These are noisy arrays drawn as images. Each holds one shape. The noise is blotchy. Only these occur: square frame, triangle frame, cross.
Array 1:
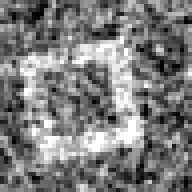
square frame
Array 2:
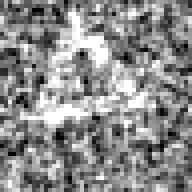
triangle frame
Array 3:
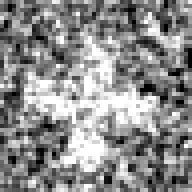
cross
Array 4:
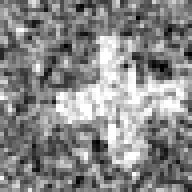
cross
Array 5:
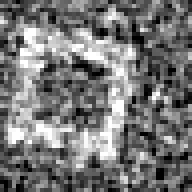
square frame
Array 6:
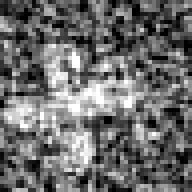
cross
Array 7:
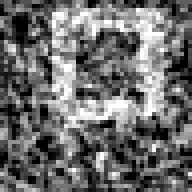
square frame
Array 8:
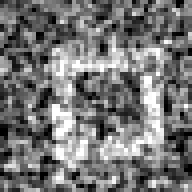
square frame
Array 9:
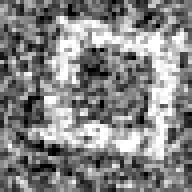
square frame
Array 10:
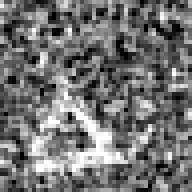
triangle frame
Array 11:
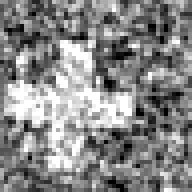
cross
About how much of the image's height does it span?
two thirds
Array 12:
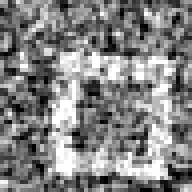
square frame
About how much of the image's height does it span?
two thirds
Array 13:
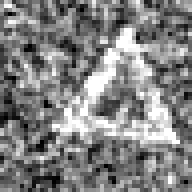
triangle frame
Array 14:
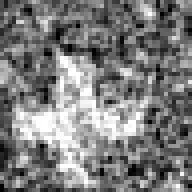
cross
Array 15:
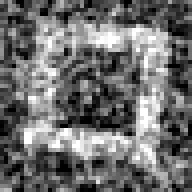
square frame
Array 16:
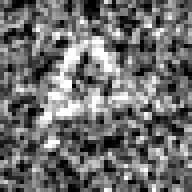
triangle frame
